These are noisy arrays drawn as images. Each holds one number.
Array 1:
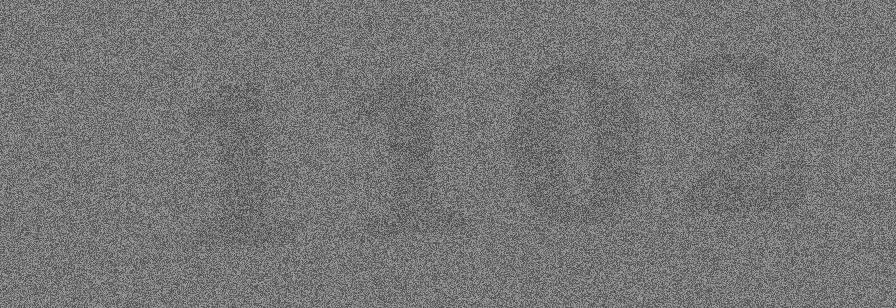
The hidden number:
1102
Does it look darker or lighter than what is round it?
darker
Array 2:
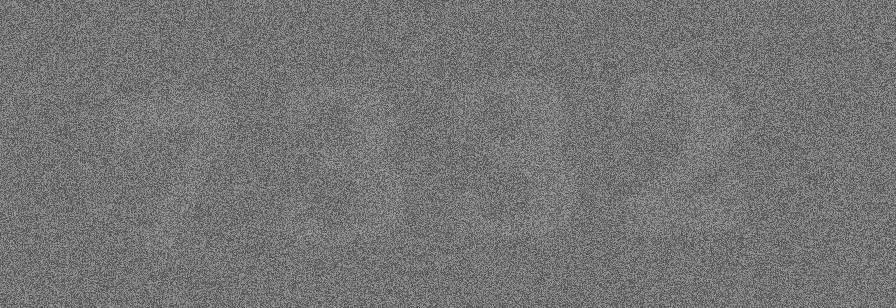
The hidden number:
7332
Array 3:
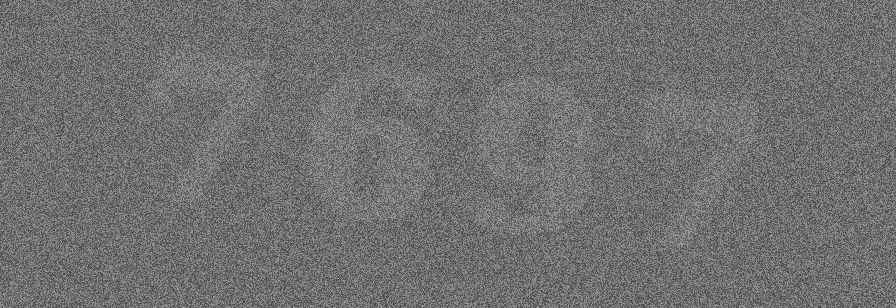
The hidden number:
7697
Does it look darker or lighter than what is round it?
lighter
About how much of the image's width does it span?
two thirds
